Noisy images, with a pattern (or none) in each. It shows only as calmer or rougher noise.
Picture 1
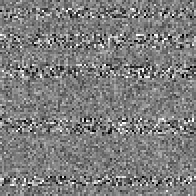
bands of rows
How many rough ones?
5
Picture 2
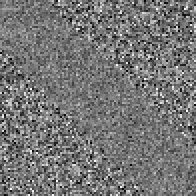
a diagonal band
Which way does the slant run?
top left to bottom right
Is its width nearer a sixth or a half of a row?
a half
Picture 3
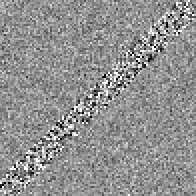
a diagonal band
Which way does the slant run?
bottom left to top right
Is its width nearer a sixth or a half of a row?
a sixth
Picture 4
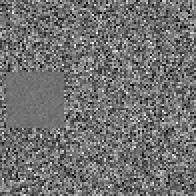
one block
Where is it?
middle left
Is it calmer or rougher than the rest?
calmer
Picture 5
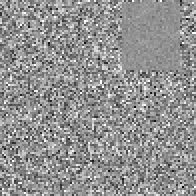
one block
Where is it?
top right
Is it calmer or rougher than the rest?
calmer
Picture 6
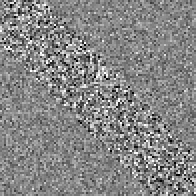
a diagonal band
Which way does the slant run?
top left to bottom right
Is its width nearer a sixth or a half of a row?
a half
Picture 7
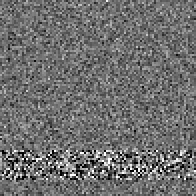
one band of rows
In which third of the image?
bottom
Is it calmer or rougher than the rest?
rougher
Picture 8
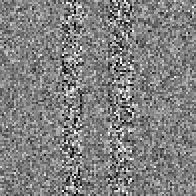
bands of columns
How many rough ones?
2
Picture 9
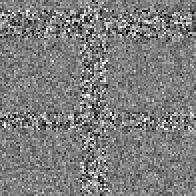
bands of rows crossing bands of columns
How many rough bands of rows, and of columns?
2 and 1
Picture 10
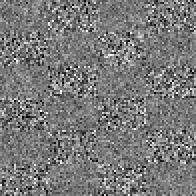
a checkerboard
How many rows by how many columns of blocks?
6 by 4
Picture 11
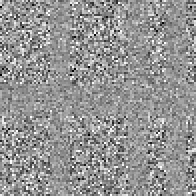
bands of rows crossing bands of columns
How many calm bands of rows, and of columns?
1 and 3
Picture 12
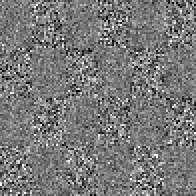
a checkerboard
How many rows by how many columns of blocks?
4 by 6
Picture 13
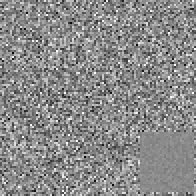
one block
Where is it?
bottom right
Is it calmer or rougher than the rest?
calmer
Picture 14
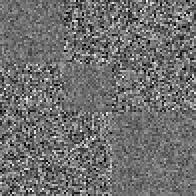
blocks along the diagonal
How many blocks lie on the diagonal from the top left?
3
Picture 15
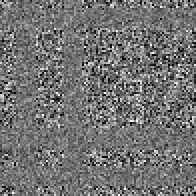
bands of rows crossing bands of columns
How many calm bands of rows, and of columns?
3 and 2
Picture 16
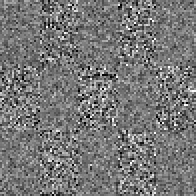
a checkerboard
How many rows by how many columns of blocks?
3 by 5
